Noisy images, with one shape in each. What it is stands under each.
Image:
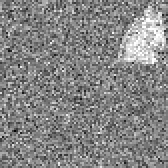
chess knight
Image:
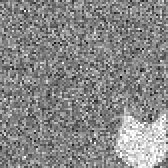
cat's head
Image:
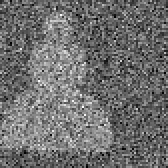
chess pawn
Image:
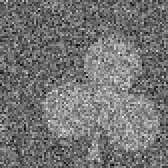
club
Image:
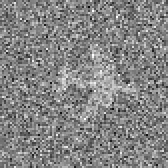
airplane
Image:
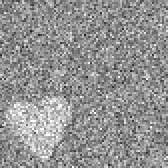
heart
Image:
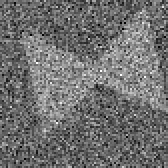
bow tie
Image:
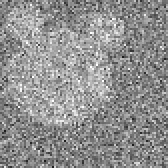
bear's head
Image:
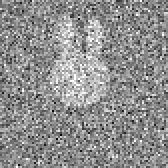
rabbit's head
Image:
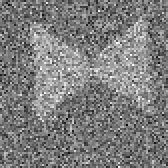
bow tie
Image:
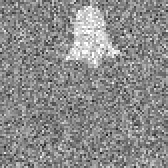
bell
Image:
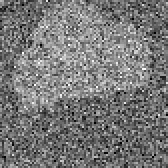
cloud
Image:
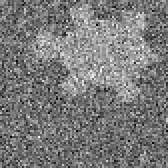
turtle
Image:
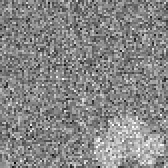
car
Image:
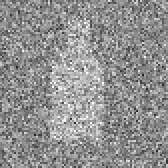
bottle
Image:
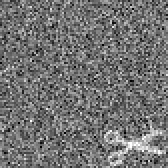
pair of scissors
